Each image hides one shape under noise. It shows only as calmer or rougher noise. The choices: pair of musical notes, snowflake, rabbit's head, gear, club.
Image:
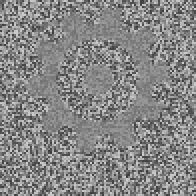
gear
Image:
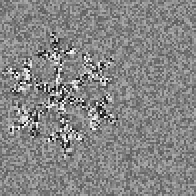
snowflake
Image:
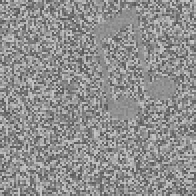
pair of musical notes
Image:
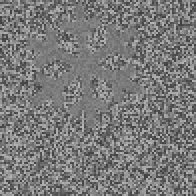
snowflake
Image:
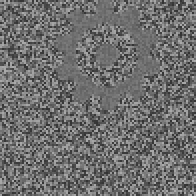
gear
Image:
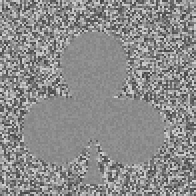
club
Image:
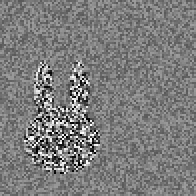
rabbit's head
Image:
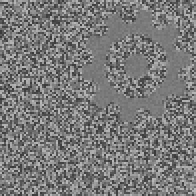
gear
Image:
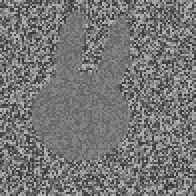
rabbit's head
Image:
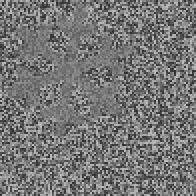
snowflake
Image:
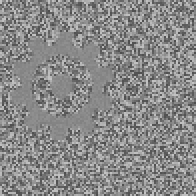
gear
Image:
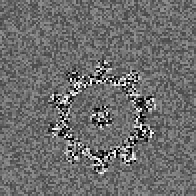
gear
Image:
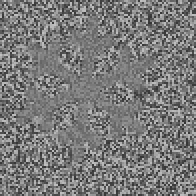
snowflake
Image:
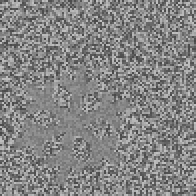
snowflake
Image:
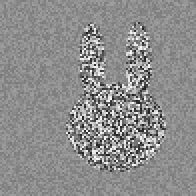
rabbit's head
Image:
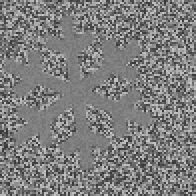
snowflake
